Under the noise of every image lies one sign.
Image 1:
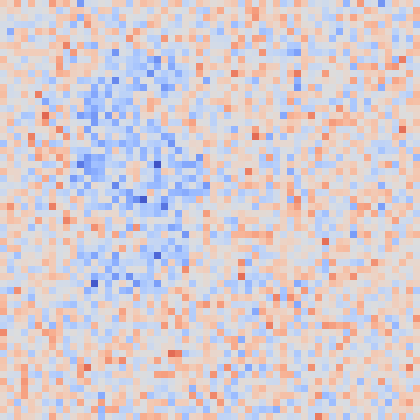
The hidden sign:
section sign
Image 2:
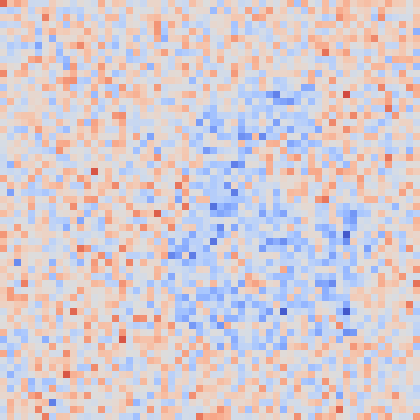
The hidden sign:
ampersand
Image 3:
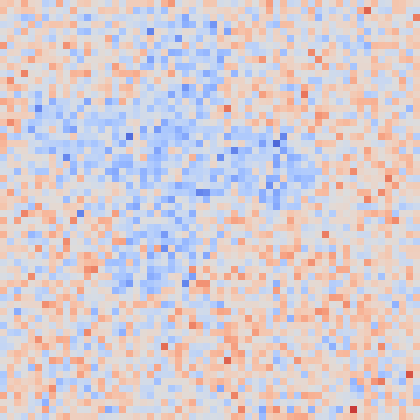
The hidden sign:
plus sign
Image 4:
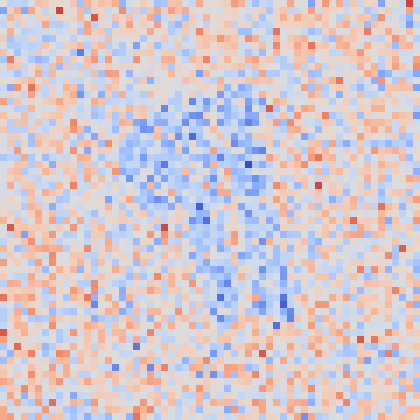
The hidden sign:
pilcrow
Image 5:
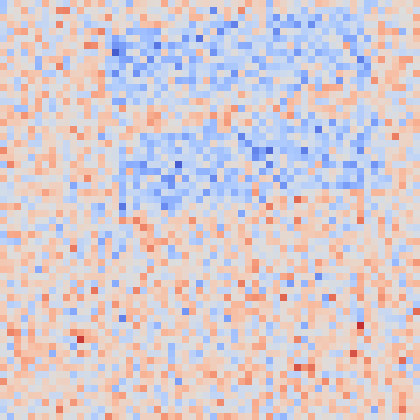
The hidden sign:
equals sign
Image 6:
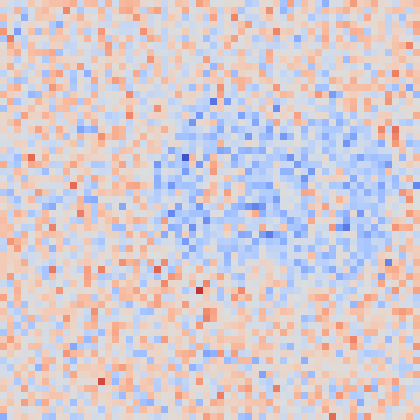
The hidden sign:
infinity sign
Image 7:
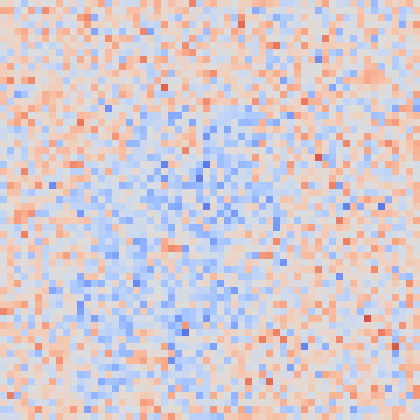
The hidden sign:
hash sign
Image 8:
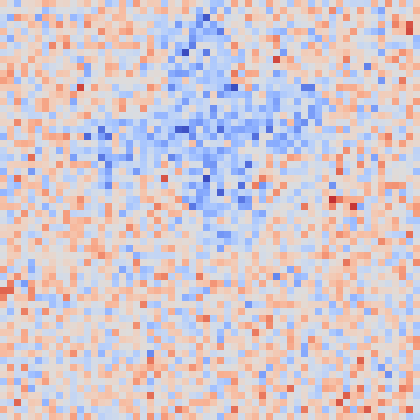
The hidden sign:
plus sign
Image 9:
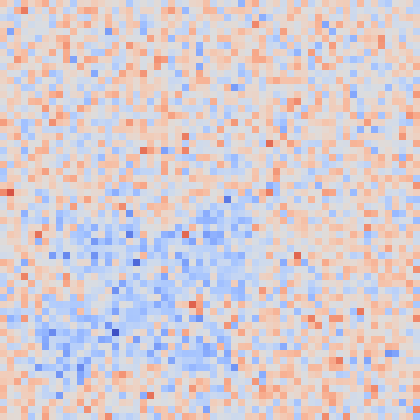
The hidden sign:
not-equal sign
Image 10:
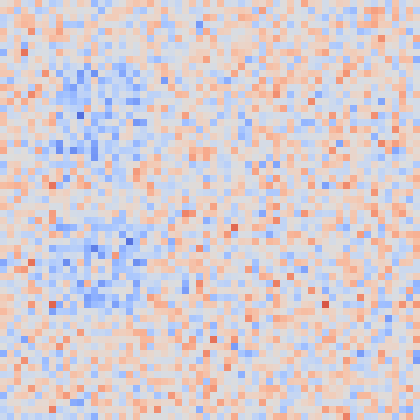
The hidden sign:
colon
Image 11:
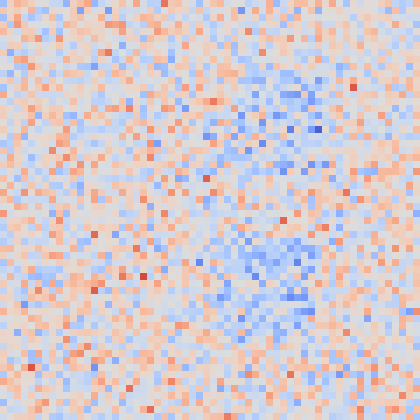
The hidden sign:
colon
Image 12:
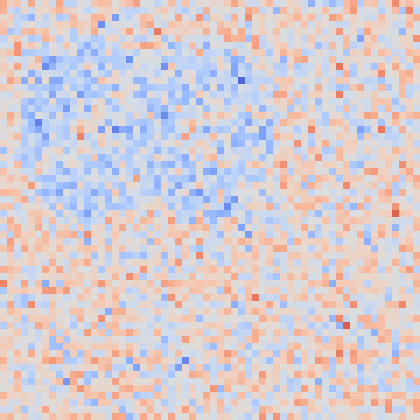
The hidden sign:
infinity sign
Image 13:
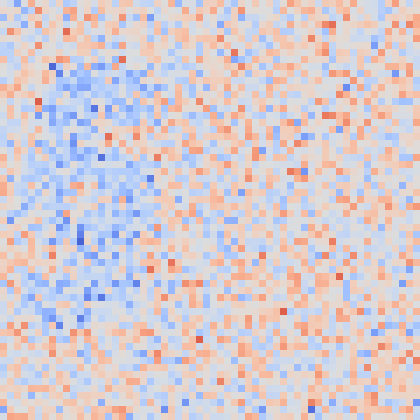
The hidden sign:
section sign
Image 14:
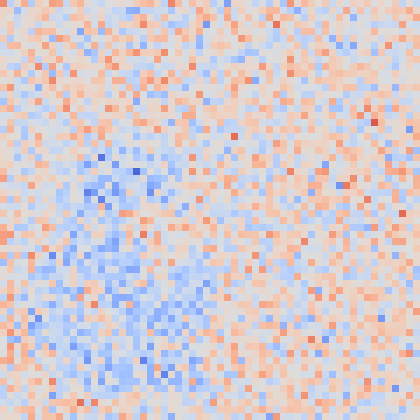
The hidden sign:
ampersand
